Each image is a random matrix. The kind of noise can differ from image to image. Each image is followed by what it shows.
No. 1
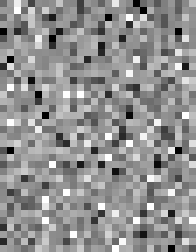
heavy tails
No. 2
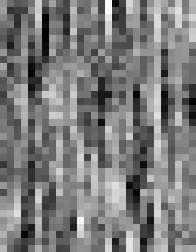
streaked along the columns
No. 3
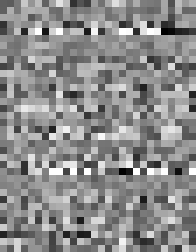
rows of uneven size
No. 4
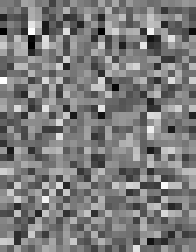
low rank plus noise
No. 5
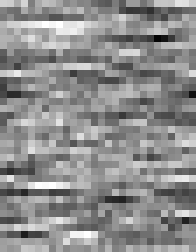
streaked along the rows
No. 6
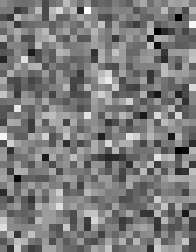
low rank plus noise
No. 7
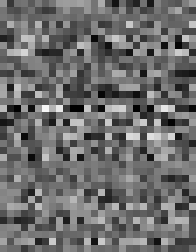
rows of uneven size
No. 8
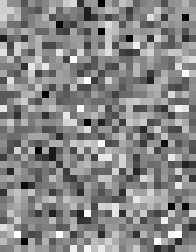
independent entries
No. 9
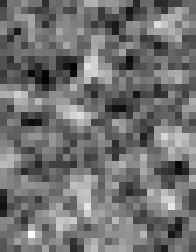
blotchy
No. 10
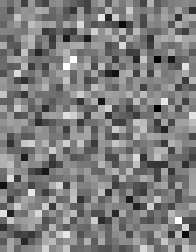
independent entries
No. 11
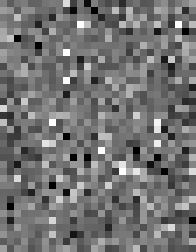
heavy tails
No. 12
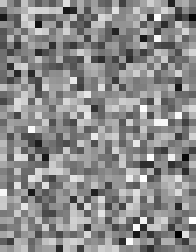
independent entries
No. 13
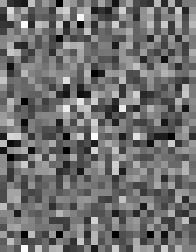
low rank plus noise
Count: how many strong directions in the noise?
three or four
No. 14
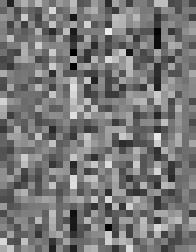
columns of uneven size
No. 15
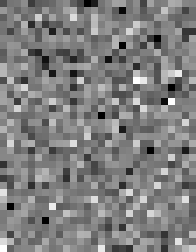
heavy tails
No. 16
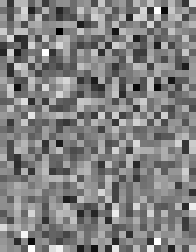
low rank plus noise
